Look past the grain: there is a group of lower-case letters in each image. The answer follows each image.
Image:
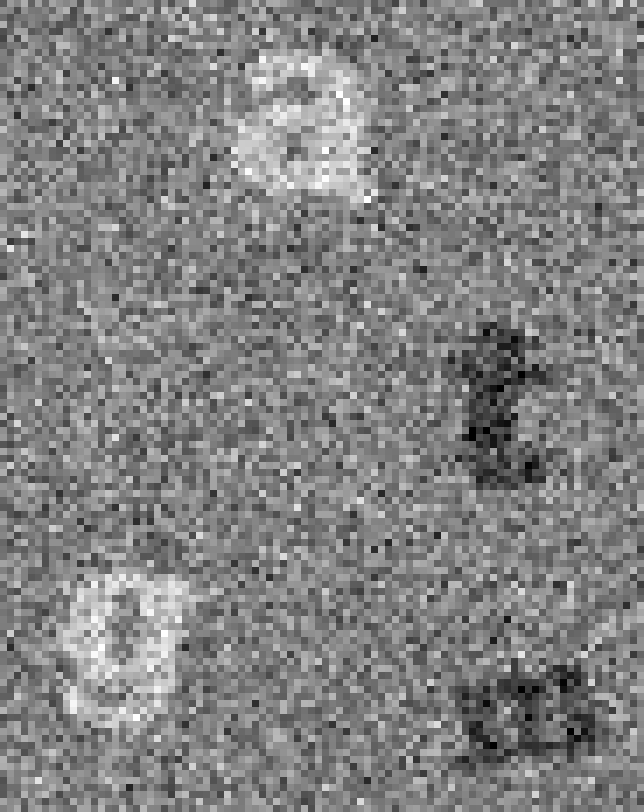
top middle: light a; middle right: dark t; bottom left: light g; bottom right: dark m
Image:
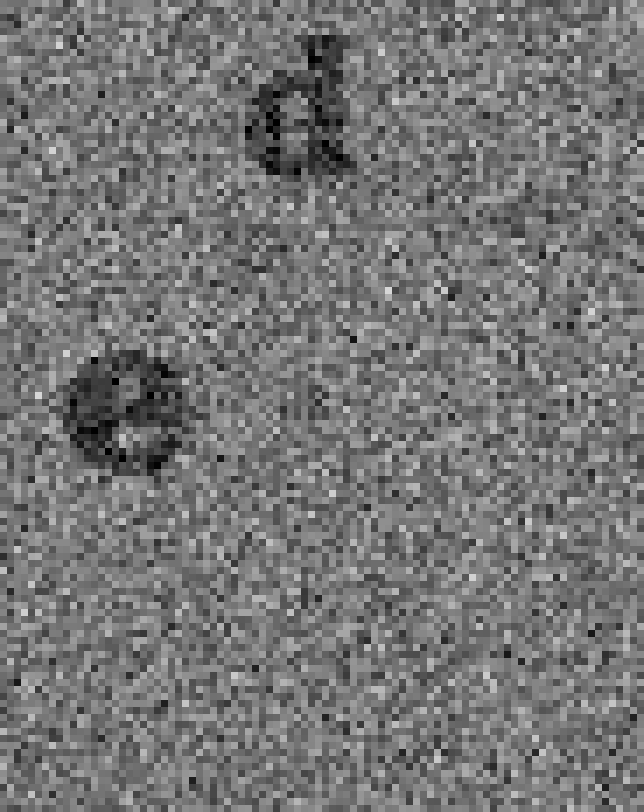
top middle: dark d; middle left: dark e
